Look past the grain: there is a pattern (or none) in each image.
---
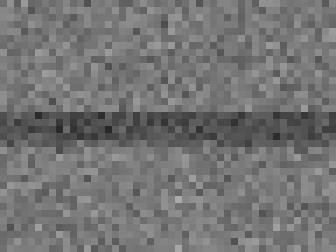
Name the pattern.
one band of rows
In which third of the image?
middle
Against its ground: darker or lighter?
darker
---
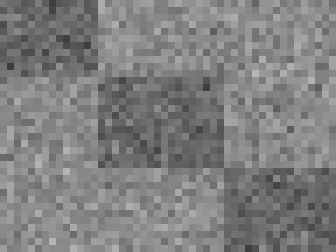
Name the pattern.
blocks along the diagonal
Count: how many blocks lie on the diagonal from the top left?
3
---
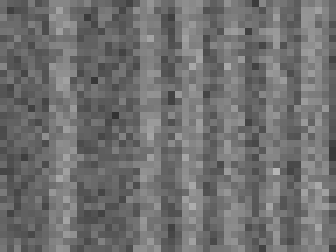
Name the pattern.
bands of columns
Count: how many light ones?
6
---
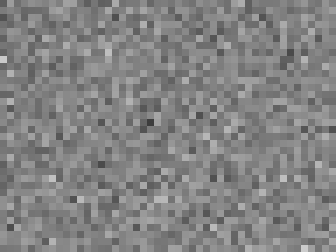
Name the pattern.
only noise
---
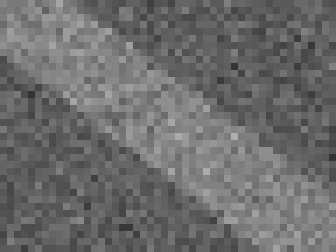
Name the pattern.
a diagonal band
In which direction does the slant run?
top left to bottom right
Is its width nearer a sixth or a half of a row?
a half
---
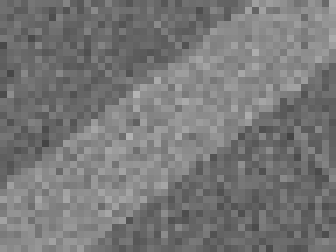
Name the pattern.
a diagonal band
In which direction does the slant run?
bottom left to top right
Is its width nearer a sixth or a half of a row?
a half
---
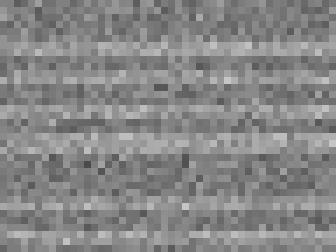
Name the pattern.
bands of rows
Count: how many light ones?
6
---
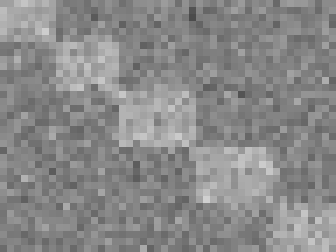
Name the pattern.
blocks along the diagonal
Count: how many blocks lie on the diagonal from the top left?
5
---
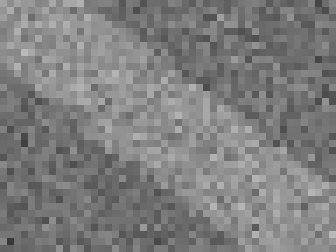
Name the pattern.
a diagonal band
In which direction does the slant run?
top left to bottom right
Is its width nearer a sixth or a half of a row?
a half
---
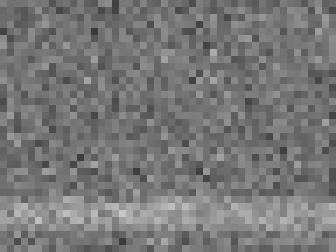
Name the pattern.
one band of rows
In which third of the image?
bottom
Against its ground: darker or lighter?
lighter
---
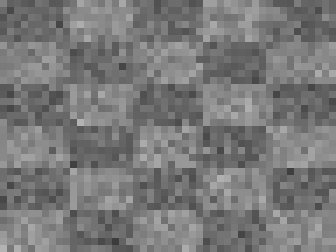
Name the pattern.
a checkerboard
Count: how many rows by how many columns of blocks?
6 by 5
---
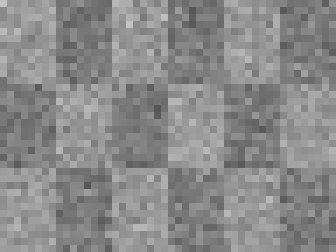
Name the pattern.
a checkerboard
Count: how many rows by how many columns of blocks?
3 by 6
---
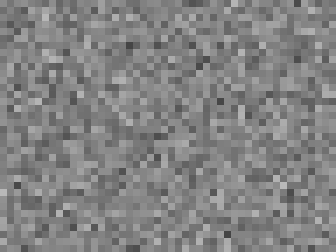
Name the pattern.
only noise
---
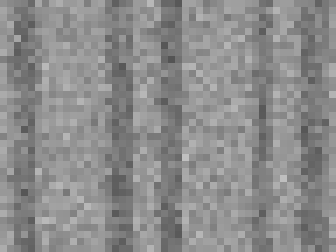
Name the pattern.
bands of columns
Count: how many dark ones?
5
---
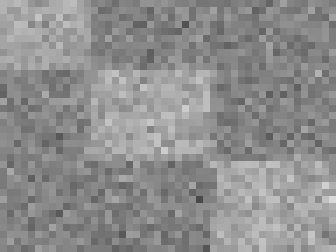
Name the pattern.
blocks along the diagonal
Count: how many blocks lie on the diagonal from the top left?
3
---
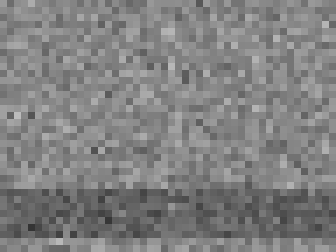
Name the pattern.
one band of rows
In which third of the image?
bottom
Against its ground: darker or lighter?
darker
